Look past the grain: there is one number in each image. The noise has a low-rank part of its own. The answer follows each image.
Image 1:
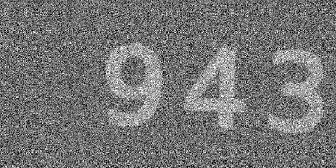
943
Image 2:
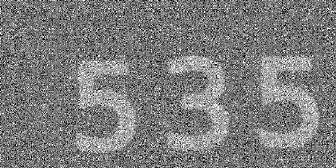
535
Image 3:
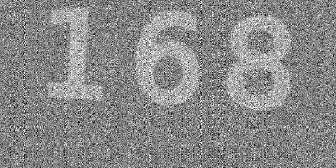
168
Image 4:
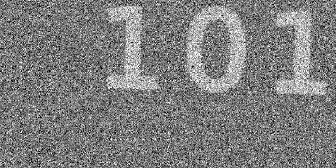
101
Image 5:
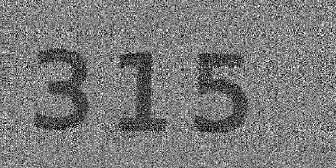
315
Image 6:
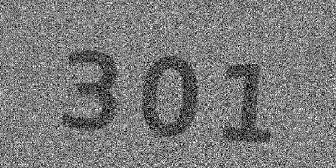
301
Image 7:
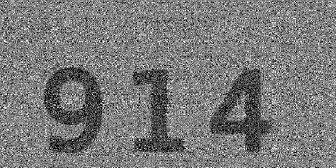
914
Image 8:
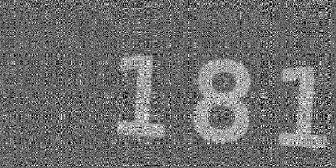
181
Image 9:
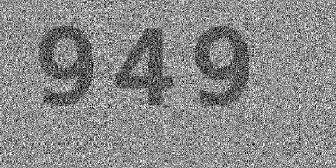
949
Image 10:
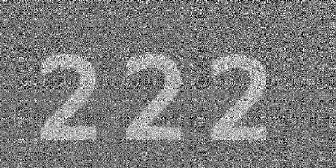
222
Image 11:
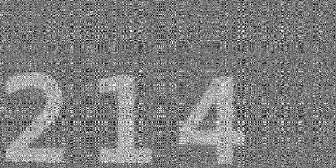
214
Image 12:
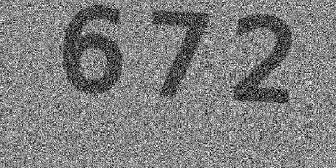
672
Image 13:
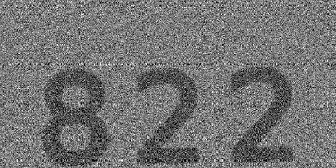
822
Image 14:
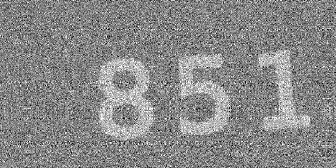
851
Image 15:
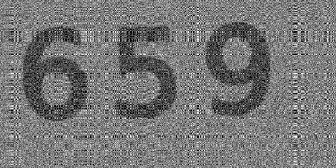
659
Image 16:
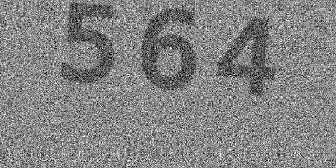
564
